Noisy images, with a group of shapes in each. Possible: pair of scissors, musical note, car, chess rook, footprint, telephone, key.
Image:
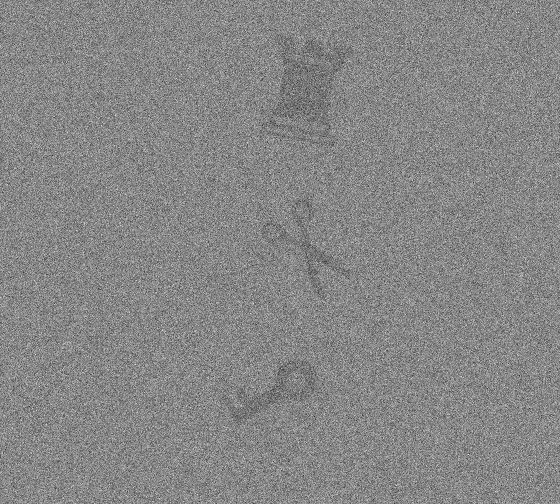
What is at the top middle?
chess rook
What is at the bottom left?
nothing
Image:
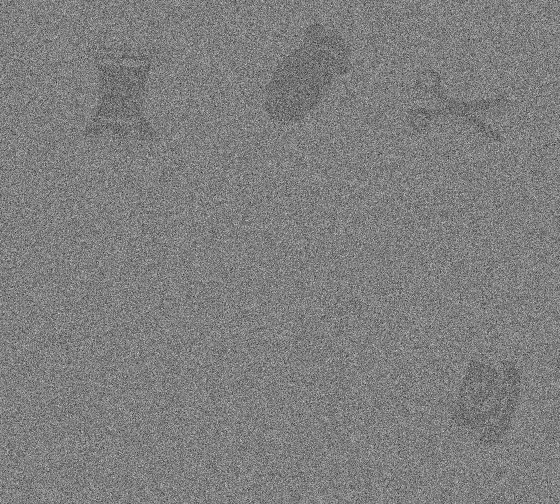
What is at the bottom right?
telephone
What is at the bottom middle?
nothing
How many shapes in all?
4
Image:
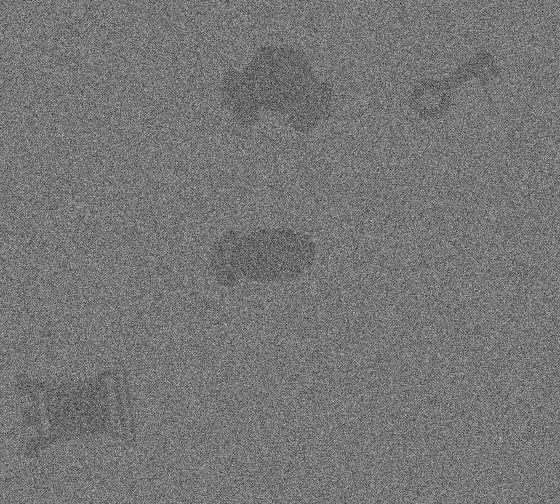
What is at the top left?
nothing
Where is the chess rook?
bottom left
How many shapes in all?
4
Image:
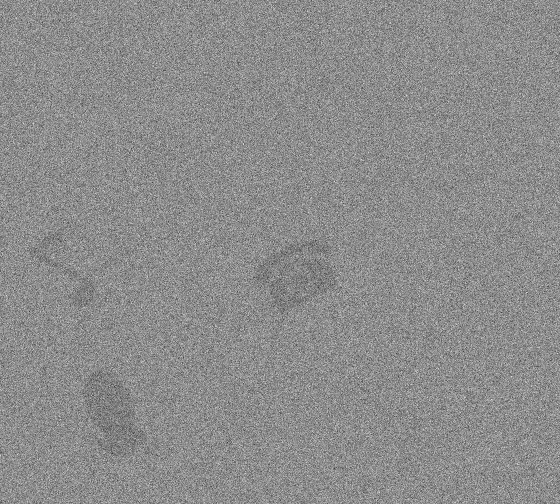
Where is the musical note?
middle left
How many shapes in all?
3
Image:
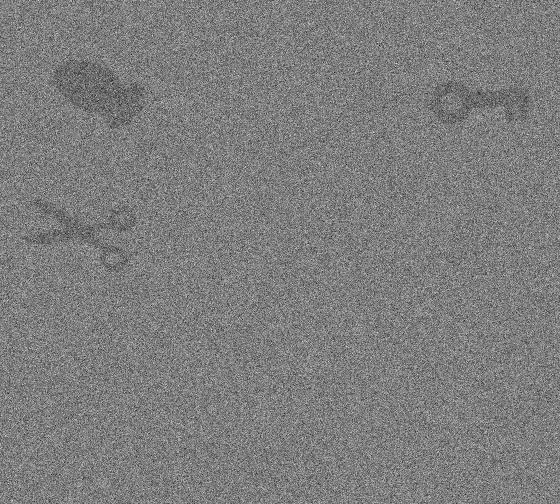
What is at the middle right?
nothing
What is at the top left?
footprint
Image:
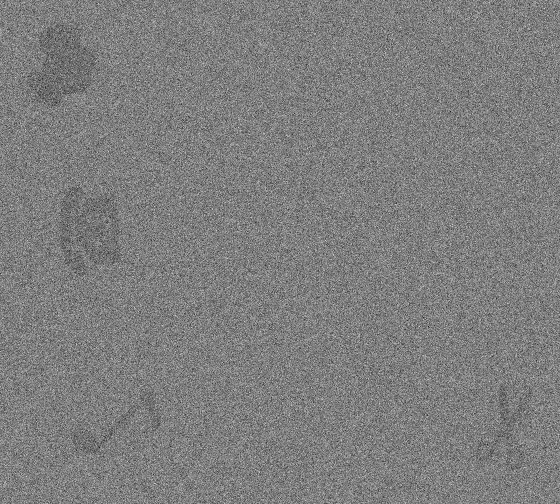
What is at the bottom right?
pair of scissors
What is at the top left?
car
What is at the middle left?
telephone
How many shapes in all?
4
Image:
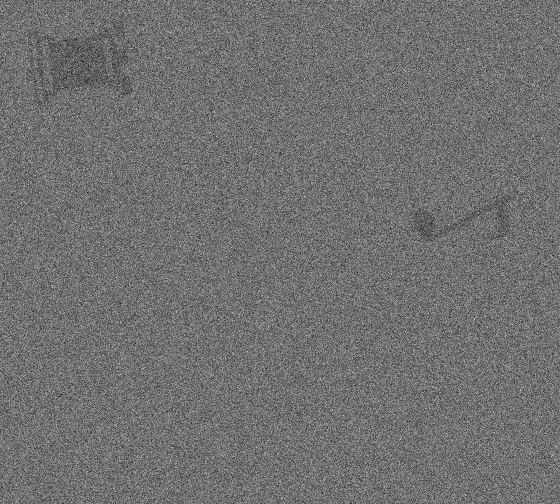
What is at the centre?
nothing
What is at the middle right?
musical note
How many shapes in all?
2
